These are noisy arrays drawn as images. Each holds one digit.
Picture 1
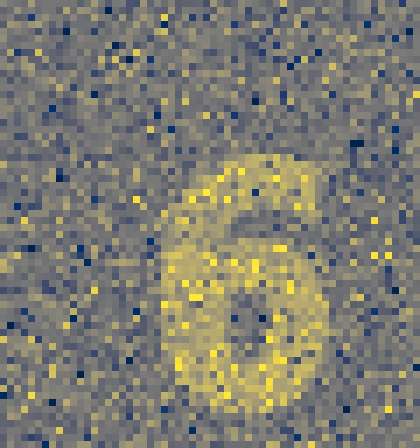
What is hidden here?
light 6
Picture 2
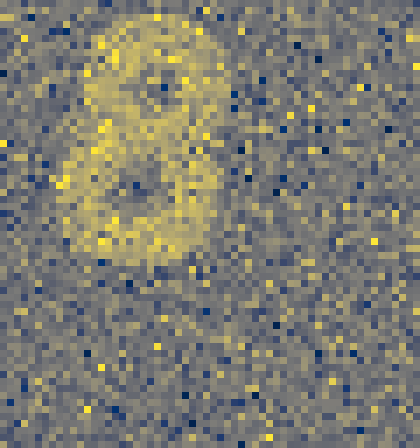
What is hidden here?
light 8
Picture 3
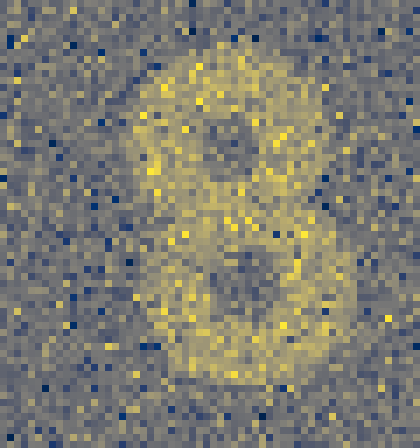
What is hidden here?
light 8
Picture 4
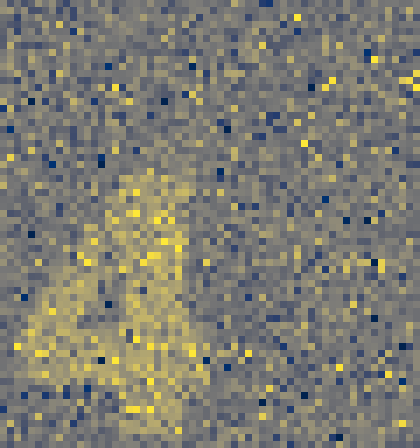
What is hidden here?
light 4
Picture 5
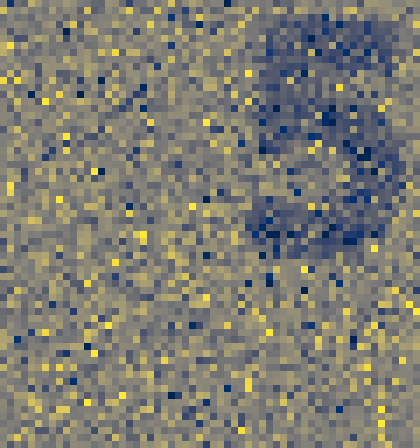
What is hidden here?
dark 5
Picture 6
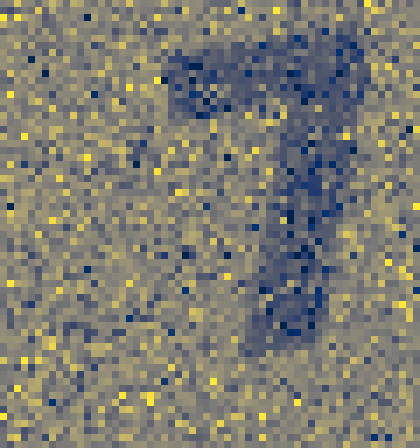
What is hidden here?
dark 7
